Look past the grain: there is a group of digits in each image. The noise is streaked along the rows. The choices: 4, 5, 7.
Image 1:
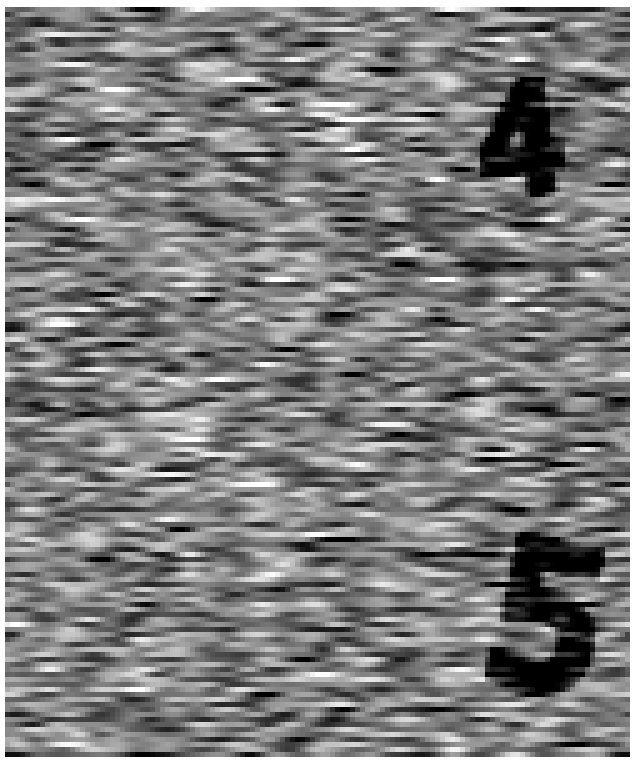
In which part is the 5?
bottom right
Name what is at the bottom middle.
nothing
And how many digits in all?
2
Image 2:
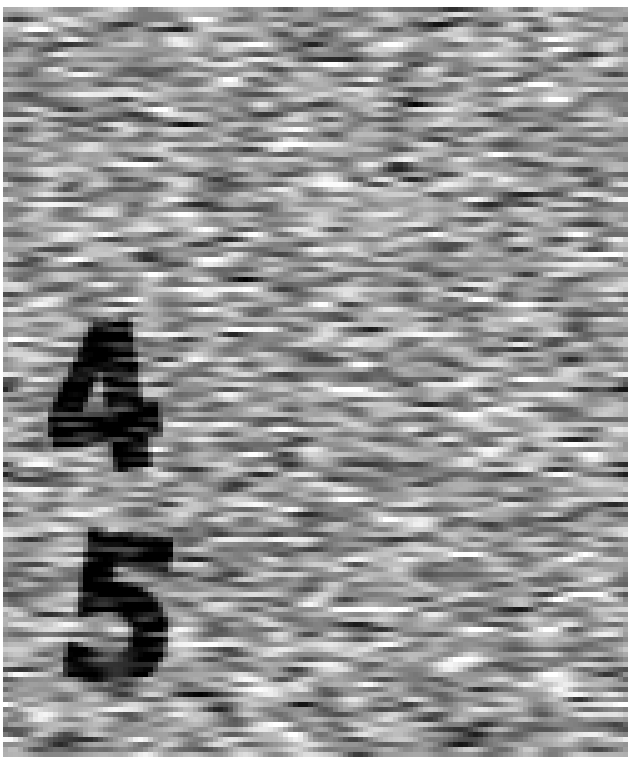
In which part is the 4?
middle left
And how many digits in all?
2
